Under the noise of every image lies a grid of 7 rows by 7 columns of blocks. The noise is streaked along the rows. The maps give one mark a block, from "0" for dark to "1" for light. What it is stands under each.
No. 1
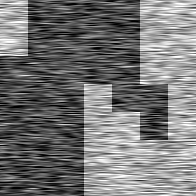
1000011
1000011
0000011
0001001
0001101
0001111
0001111
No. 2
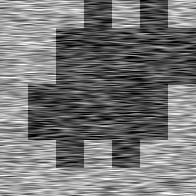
1110101
1100000
1100000
1000001
1000001
1101011
1111111
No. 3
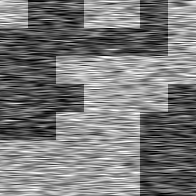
1001101
0000001
0011111
0001110
0011100
1111100
1111100
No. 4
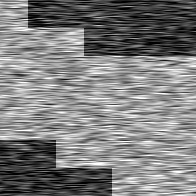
1000000
1110000
1111111
1111111
1111111
0011111
0000111
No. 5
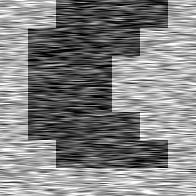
1100001
1000011
1000111
1000111
1000011
1100001
1111111
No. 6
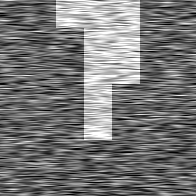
0011100
0001100
0001100
0001000
0001000
0000000
0000000
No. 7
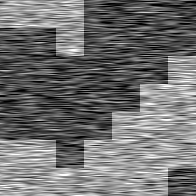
1110000
0010000
0000001
0000011
0000111
1101111
1111110
